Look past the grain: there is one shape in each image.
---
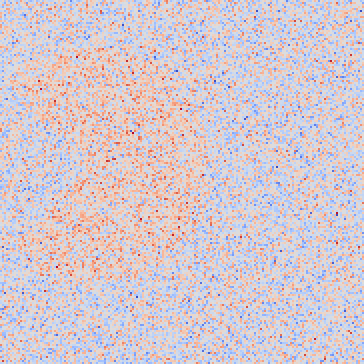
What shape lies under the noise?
disc with a wedge cut out
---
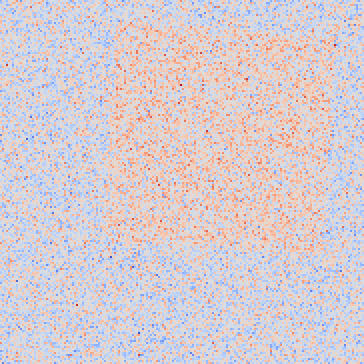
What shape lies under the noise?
square
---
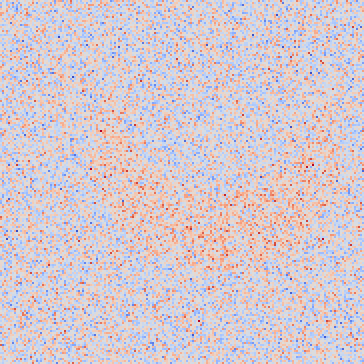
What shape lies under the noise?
crescent
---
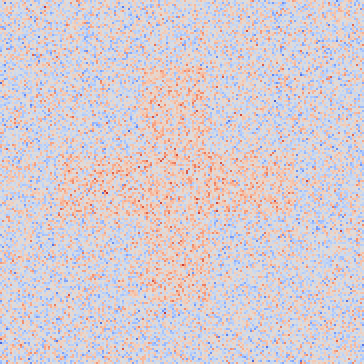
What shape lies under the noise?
cross
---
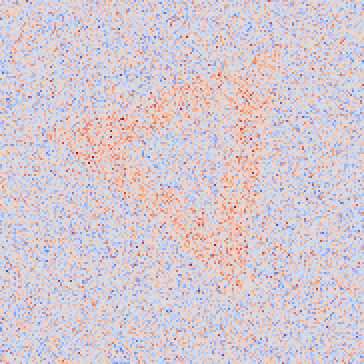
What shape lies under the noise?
triangle frame
